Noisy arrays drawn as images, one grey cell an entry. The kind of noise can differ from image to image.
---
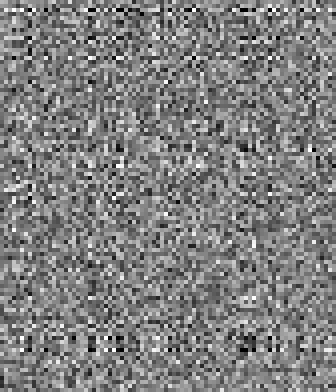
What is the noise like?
low rank plus noise
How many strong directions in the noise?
one
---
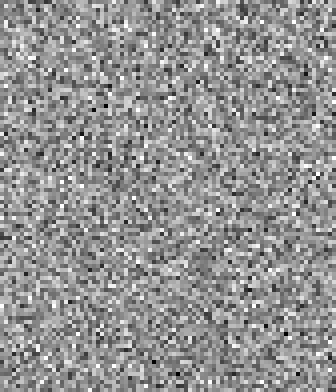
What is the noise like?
independent entries
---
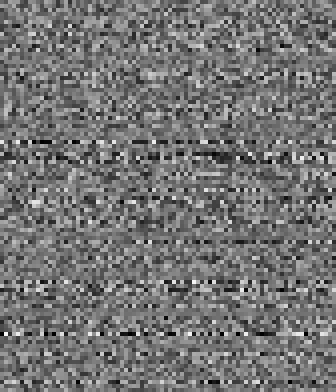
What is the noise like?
rows of uneven size
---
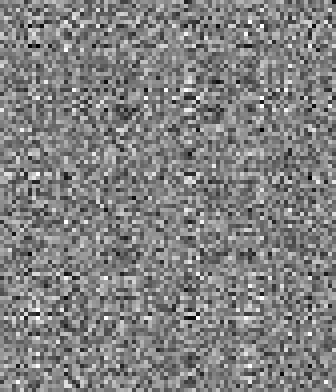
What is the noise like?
low rank plus noise
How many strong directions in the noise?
three or four
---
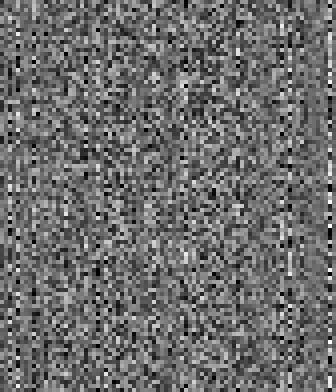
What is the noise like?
columns of uneven size
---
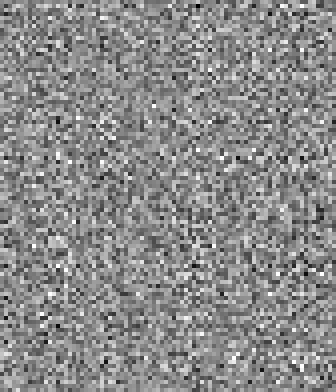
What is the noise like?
low rank plus noise
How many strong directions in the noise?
five to eight
